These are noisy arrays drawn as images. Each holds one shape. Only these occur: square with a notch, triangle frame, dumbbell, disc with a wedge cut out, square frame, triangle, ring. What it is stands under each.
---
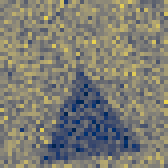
triangle
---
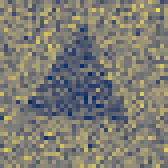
triangle
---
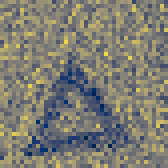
triangle frame
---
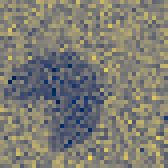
disc with a wedge cut out
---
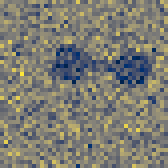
dumbbell
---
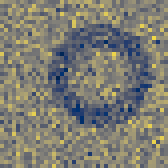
ring
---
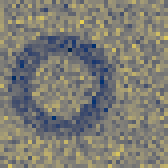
ring
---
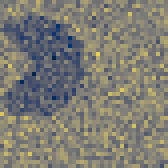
disc with a wedge cut out
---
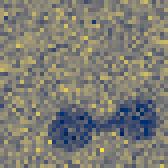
dumbbell
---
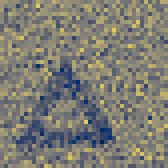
triangle frame
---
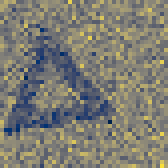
triangle frame
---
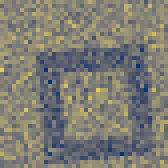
square frame
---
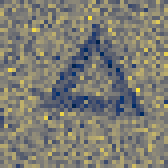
triangle frame
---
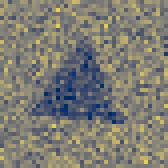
triangle
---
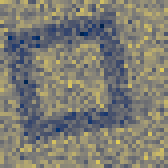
square frame
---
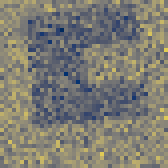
square with a notch
